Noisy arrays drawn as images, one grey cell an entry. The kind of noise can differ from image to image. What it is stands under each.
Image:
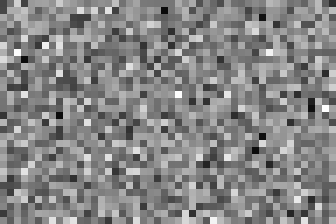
independent entries
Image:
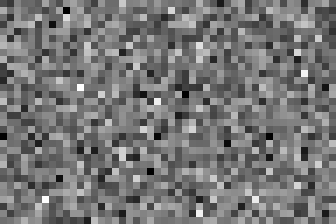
independent entries
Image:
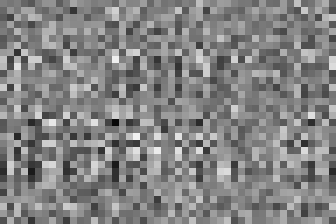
low rank plus noise
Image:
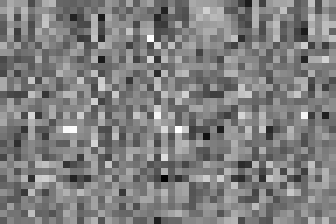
low rank plus noise
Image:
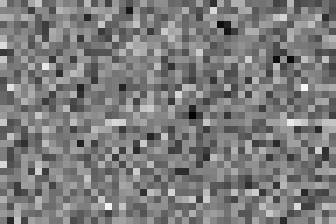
independent entries
